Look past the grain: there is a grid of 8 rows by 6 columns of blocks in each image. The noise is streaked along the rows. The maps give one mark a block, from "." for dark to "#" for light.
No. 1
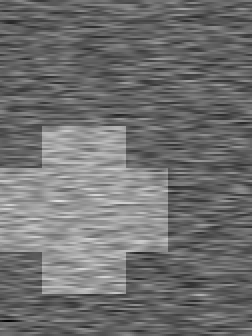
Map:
. . . . . .
. . . . . .
. . . . . .
. # # . . .
# # # # . .
# # # # . .
. # # . . .
. . . . . .
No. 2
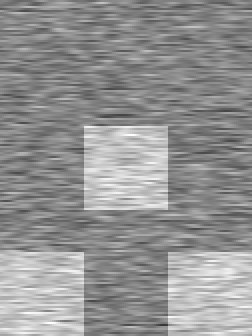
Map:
. . . . . .
. . . . . .
. . . . . .
. . # # . .
. . # # . .
. . . . . .
# # . . # #
# # . . # #
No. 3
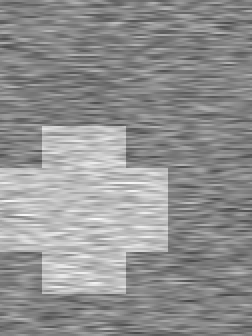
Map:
. . . . . .
. . . . . .
. . . . . .
. # # . . .
# # # # . .
# # # # . .
. # # . . .
. . . . . .
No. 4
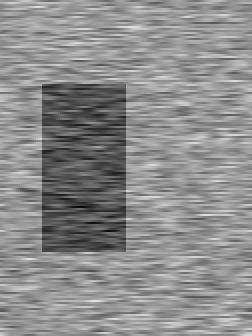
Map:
# # # # # #
# # # # # #
# . . # # #
# . . # # #
# . . # # #
# . . # # #
# # # # # #
# # # # # #
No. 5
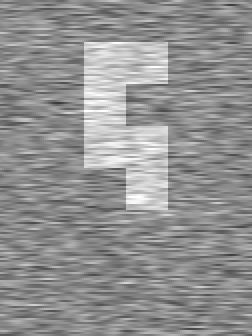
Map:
. . . . . .
. . # # . .
. . # . . .
. . # # . .
. . . # . .
. . . . . .
. . . . . .
. . . . . .
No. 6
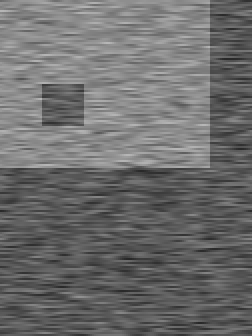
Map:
# # # # # .
# # # # # .
# . # # # .
# # # # # .
. . . . . .
. . . . . .
. . . . . .
. . . . . .
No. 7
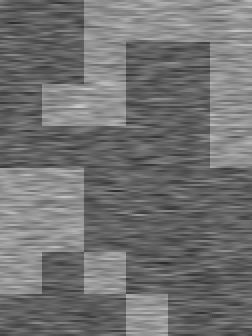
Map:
. . # # # #
. . # . . #
. # # . . #
. . . . . #
# # . . . .
# # . . . .
# . # . . .
. . . # . .
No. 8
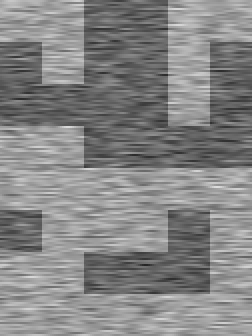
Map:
# # . . # #
. # . . # .
. . . . # .
# # . . . .
# # # # # #
. # # # . #
# # . . . #
# # # # # #
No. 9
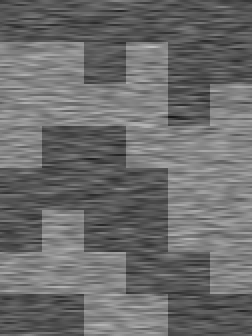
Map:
. . . . . .
# # . # . .
# # # # . #
# . . # # #
. . . . # #
. # . . # #
# # # . . #
. . # # . .
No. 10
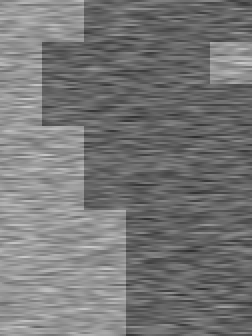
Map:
# # . . . .
# . . . . #
# . . . . .
# # . . . .
# # . . . .
# # # . . .
# # # . . .
# # # . . .
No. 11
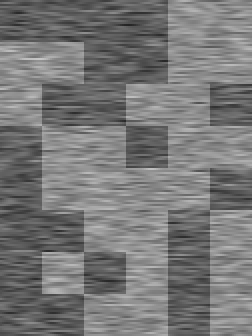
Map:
. . . . # #
# # . . # #
# . . # # .
. # # . # #
. # # # # .
. . # # . #
. # . # . #
. . # # . #
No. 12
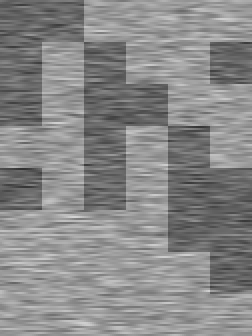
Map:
. . # # # #
. # . # # .
. # . . # #
# # . # . #
. # . # . .
# # # # . .
# # # # # .
# # # # # #
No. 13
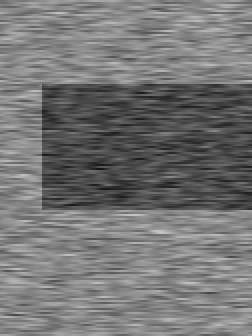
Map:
# # # # # #
# # # # # #
# . . . . .
# . . . . .
# . . . . .
# # # # # #
# # # # # #
# # # # # #
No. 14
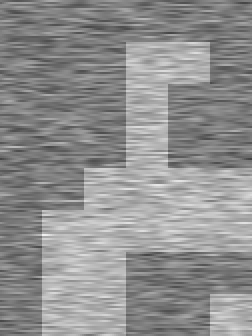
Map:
. . . . . .
. . . # # .
. . . # . .
. . . # . .
. . # # # #
. # # # # #
. # # . . .
. # # . . #
